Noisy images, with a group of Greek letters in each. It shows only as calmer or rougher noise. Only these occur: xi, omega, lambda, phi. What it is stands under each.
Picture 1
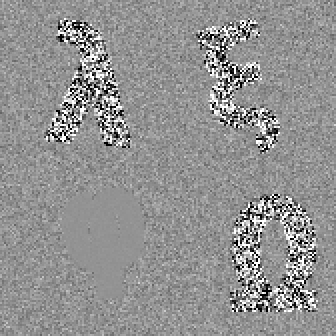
top left: rough lambda; top right: rough xi; bottom left: calm phi; bottom right: rough omega
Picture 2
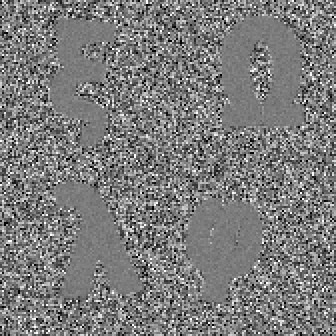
top left: calm xi; top right: calm omega; bottom left: calm lambda; bottom right: calm phi
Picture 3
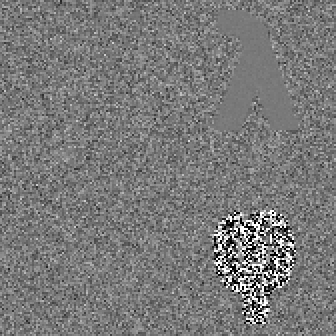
top right: calm lambda; bottom right: rough phi
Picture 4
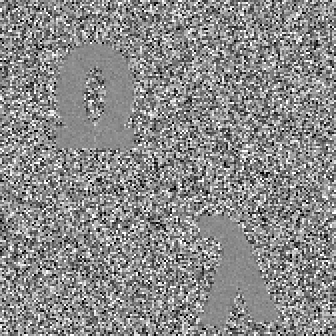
top left: calm omega; bottom right: calm lambda
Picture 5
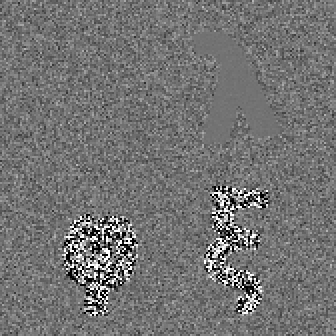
top right: calm lambda; bottom left: rough phi; bottom right: rough xi
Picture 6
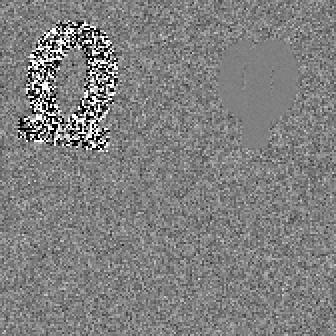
top left: rough omega; top right: calm phi
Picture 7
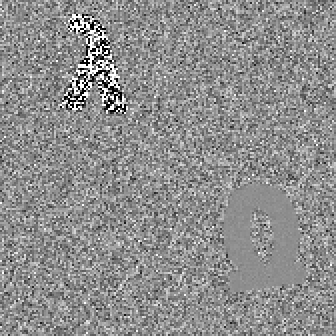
top left: rough lambda; bottom right: calm omega
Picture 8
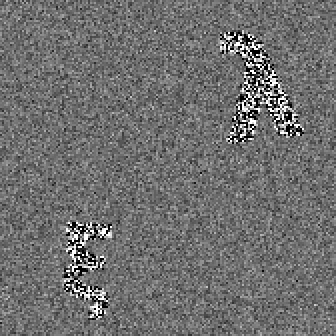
top right: rough lambda; bottom left: rough xi
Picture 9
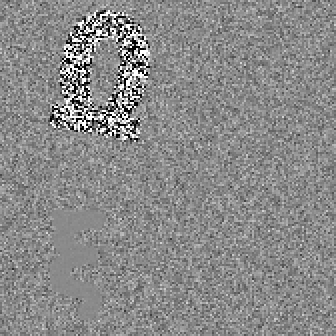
top left: rough omega; bottom left: calm xi
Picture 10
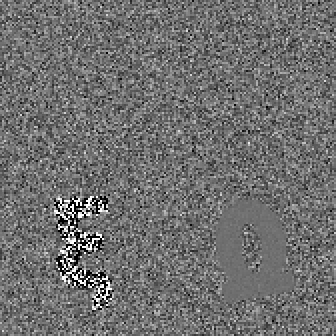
bottom left: rough xi; bottom right: calm omega
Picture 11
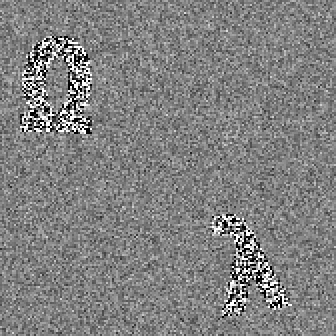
top left: rough omega; bottom right: rough lambda
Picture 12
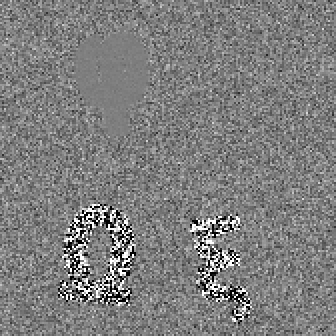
top left: calm phi; bottom left: rough omega; bottom right: rough xi
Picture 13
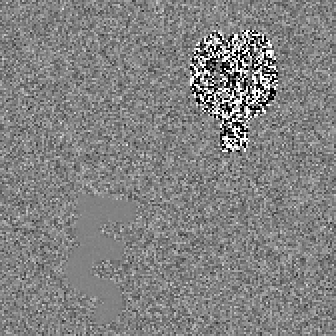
top right: rough phi; bottom left: calm xi
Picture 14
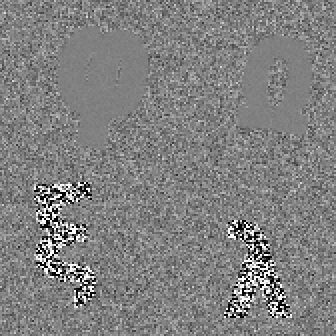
top left: calm phi; top right: calm omega; bottom left: rough xi; bottom right: rough lambda
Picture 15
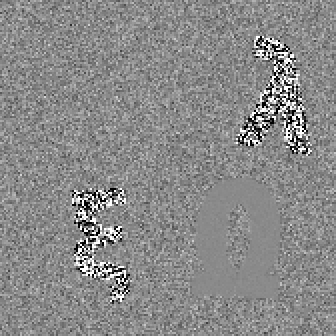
top right: rough lambda; bottom left: rough xi; bottom right: calm omega
